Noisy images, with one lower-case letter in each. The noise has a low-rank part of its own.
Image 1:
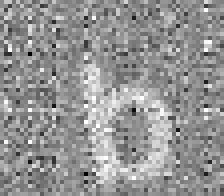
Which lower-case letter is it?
b
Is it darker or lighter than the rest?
lighter
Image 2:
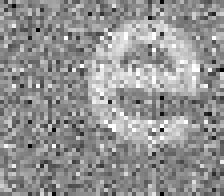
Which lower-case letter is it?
e
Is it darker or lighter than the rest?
lighter
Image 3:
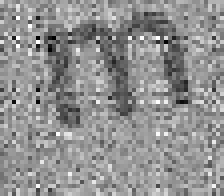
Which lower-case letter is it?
m
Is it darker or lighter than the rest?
darker
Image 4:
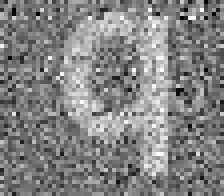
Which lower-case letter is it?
q
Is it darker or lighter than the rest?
lighter
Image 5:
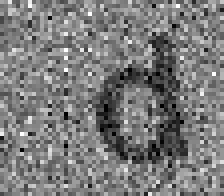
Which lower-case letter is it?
d
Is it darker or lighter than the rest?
darker
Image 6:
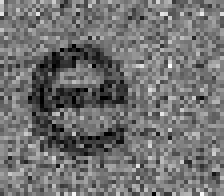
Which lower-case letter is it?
e
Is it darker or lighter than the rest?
darker
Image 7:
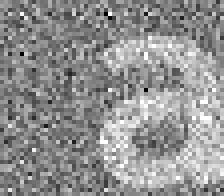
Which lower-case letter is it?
a
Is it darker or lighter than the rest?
lighter
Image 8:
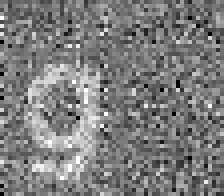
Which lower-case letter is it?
g
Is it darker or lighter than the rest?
lighter
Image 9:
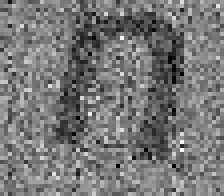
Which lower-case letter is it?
n
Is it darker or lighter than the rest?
darker
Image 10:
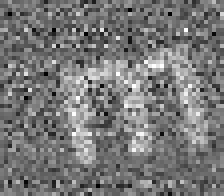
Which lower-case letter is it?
m
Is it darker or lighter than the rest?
lighter
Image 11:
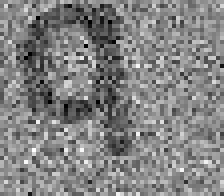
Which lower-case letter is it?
q
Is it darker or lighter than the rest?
darker
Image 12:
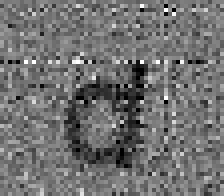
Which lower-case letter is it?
d
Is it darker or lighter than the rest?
darker
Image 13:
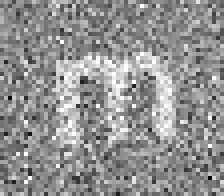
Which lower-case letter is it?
m
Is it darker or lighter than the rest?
lighter
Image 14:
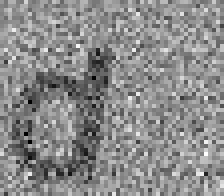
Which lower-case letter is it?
d
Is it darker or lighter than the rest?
darker
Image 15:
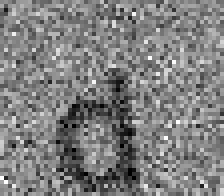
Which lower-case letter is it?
d
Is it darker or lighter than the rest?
darker
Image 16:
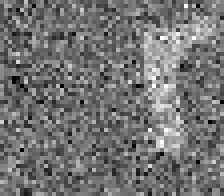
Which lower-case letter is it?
r
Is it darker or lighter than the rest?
lighter
